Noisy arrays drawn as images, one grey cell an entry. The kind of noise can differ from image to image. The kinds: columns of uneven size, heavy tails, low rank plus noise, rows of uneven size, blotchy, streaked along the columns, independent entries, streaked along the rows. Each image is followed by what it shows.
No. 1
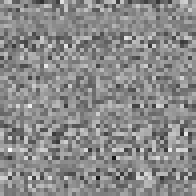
rows of uneven size
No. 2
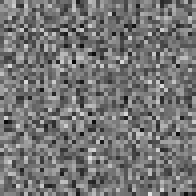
low rank plus noise
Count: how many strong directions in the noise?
one
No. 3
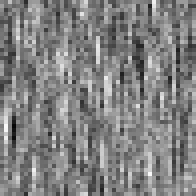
streaked along the columns
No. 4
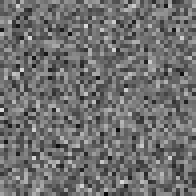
independent entries
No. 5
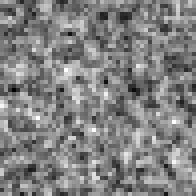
blotchy
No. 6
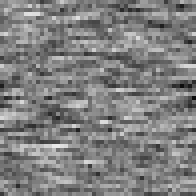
streaked along the rows
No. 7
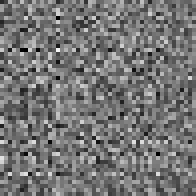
low rank plus noise
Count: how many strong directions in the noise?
two
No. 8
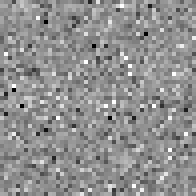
heavy tails
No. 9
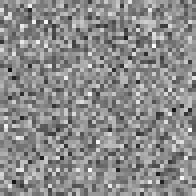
independent entries
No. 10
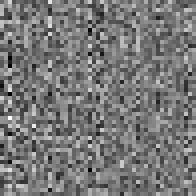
columns of uneven size
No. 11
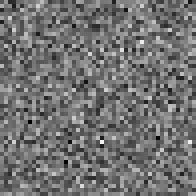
independent entries
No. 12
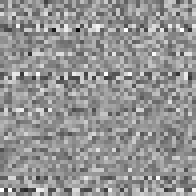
rows of uneven size
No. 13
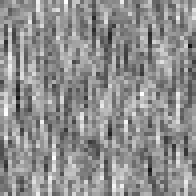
streaked along the columns
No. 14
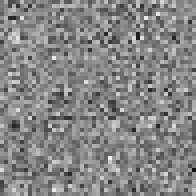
low rank plus noise
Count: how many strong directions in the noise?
three or four
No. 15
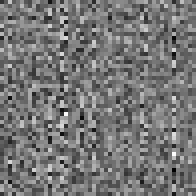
columns of uneven size
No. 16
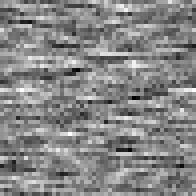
streaked along the rows
